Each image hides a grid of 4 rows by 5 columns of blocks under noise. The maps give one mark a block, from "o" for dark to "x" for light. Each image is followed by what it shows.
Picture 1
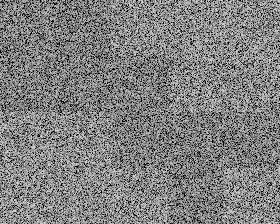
o o x x x
o o o x x
x x o o o
x x x o x
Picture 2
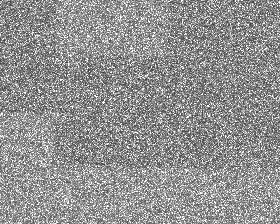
o x x o o
o o o o o
x o o o o
x x x x x
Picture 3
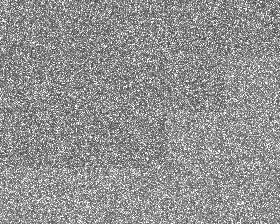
o o o o o
o o o o x
o o o x x
x x x x x
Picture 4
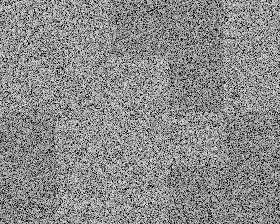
x x o o x
x x x o x
o x x x o
o x x o o
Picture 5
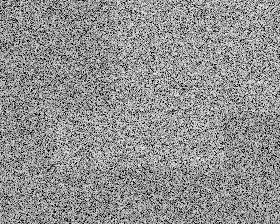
o o x x x
o o x x x
o x x x o
o o o o o
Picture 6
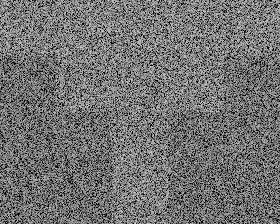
x x x x x
o x x x o
o o x o o
o o x o o
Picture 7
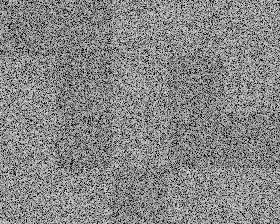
o o x x x
x o x o x
x o x o o
x x o x x
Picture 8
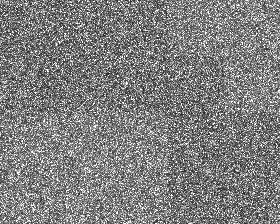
o o o x x
o o o o x
x x x o o
x x x o o
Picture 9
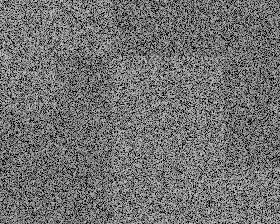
x x o o o
x o x x o
o o x x o
o o x x x
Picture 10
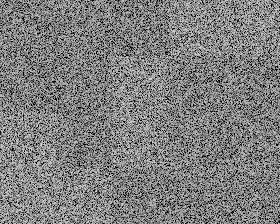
o o o x x
o o x o o
x o x o o
x x o o o
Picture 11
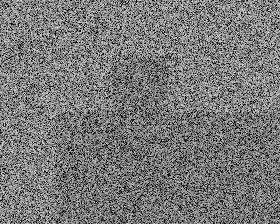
x x x x x
x x o x x
x o o o o
x o o o o
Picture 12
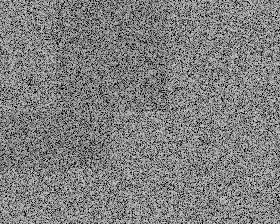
x o o x x
x o o x x
o o x x x
x x x x x
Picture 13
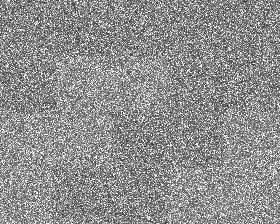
o o o o o
o x x o o
x x o o x
x o o x x
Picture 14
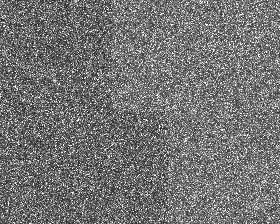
o o x x x
o o x x x
o o o x x
o o o x x
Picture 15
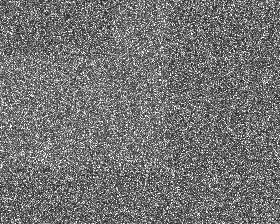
o o x o o
x x x o o
x x x o o
o o o o o
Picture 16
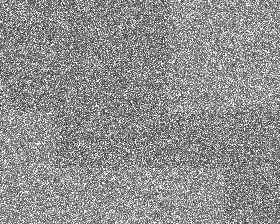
o o o x x
o o o x x
x o o o o
x x x x o
